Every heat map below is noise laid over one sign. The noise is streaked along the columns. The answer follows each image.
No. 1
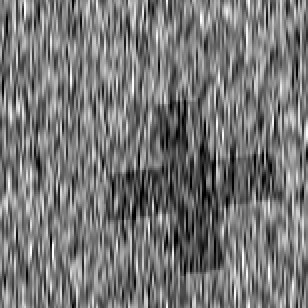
dark plus sign
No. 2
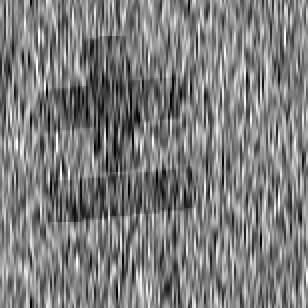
dark plus-minus sign
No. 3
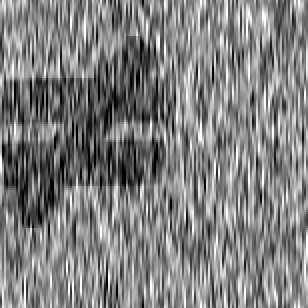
dark not-equal sign
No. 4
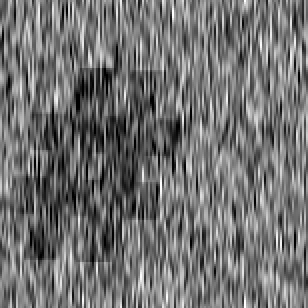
dark hash sign
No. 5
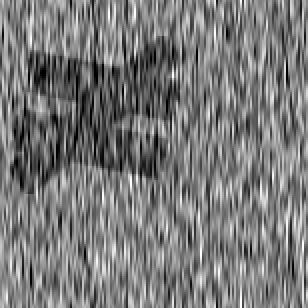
dark not-equal sign
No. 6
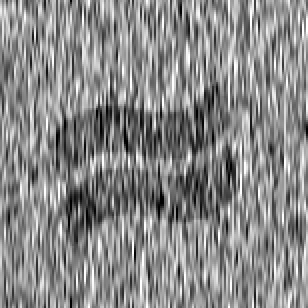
dark approximately sign
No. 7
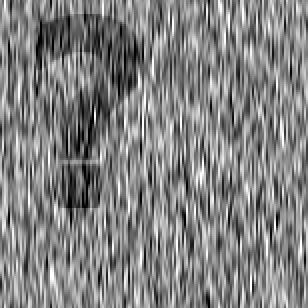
dark question mark
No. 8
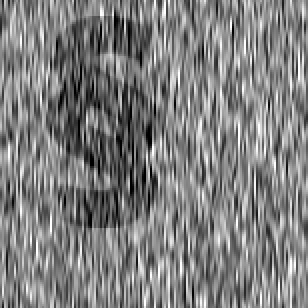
dark section sign
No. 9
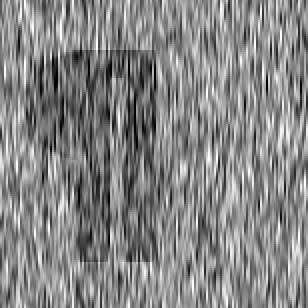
dark pilcrow
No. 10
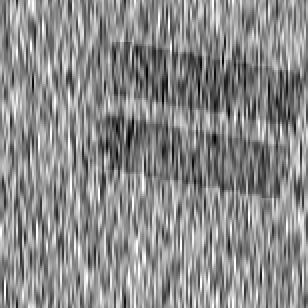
dark equals sign
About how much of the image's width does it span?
two thirds
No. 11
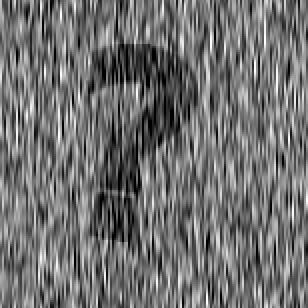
dark question mark
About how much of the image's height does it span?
two thirds
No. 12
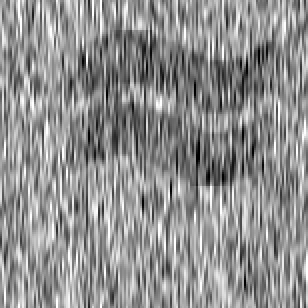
dark approximately sign
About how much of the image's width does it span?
two thirds
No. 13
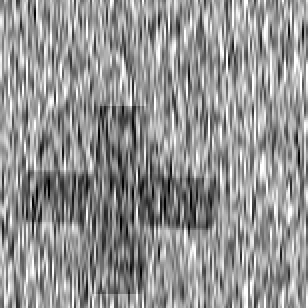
dark plus sign
